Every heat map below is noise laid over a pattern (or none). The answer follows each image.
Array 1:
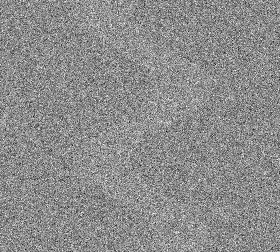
a wavy band
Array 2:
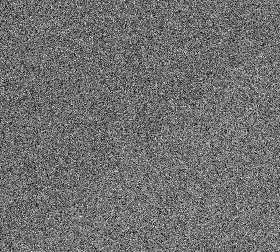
a sharp edge
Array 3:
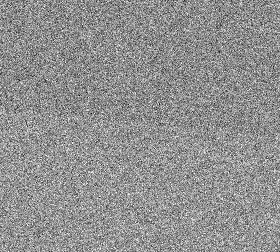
a sharp edge
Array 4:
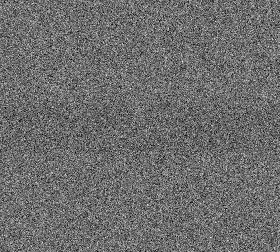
one horizontal stripe
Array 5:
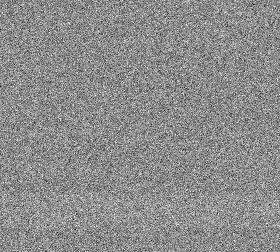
one horizontal stripe
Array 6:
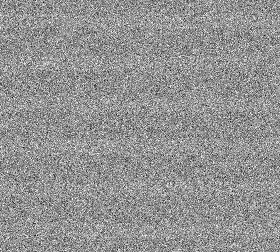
horizontal stripes
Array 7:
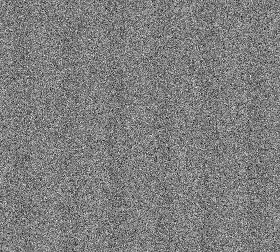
vertical stripes
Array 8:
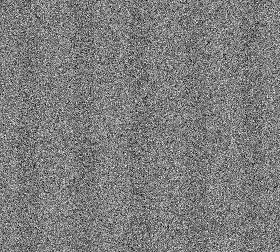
vertical stripes
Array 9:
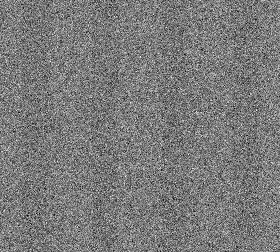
vertical stripes
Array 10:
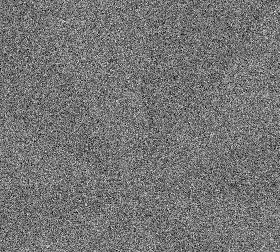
spokes from one point
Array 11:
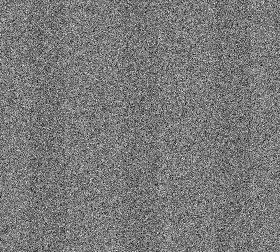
vertical stripes
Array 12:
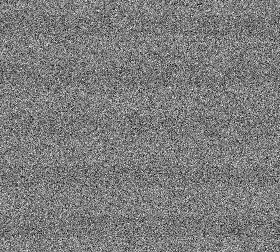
horizontal stripes
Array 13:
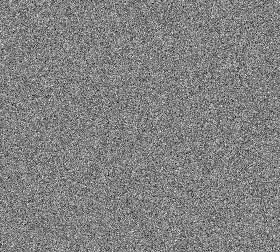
only noise
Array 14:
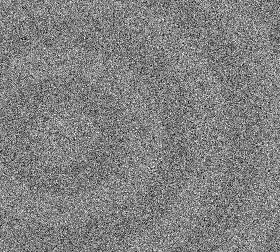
rings round one point
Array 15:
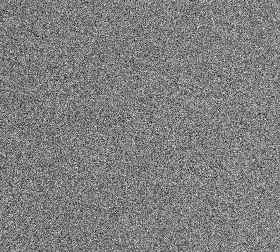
a smooth slope
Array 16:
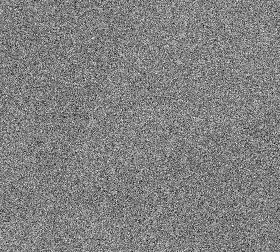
spokes from one point
